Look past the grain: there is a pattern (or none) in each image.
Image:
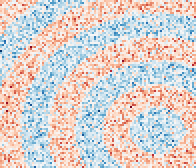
rings round one point
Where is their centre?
bottom right
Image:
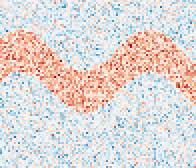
a wavy band
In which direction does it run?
left to right
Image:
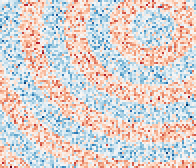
rings round one point
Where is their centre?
top right
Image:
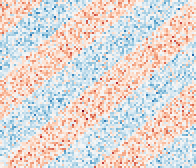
diagonal stripes
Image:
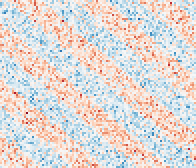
diagonal stripes
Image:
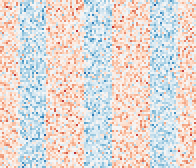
vertical stripes
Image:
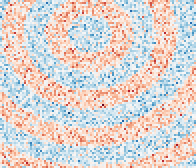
rings round one point
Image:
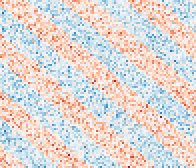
diagonal stripes
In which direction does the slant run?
top left to bottom right
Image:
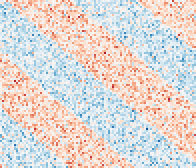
diagonal stripes
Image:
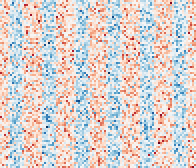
vertical stripes
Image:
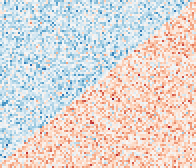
a sharp edge
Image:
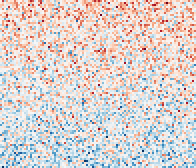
a smooth slope
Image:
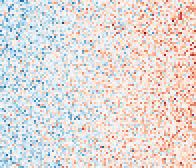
a smooth slope
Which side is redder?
right
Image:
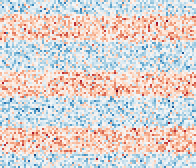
horizontal stripes
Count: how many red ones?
3
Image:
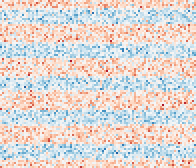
horizontal stripes
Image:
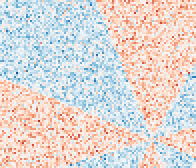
spokes from one point
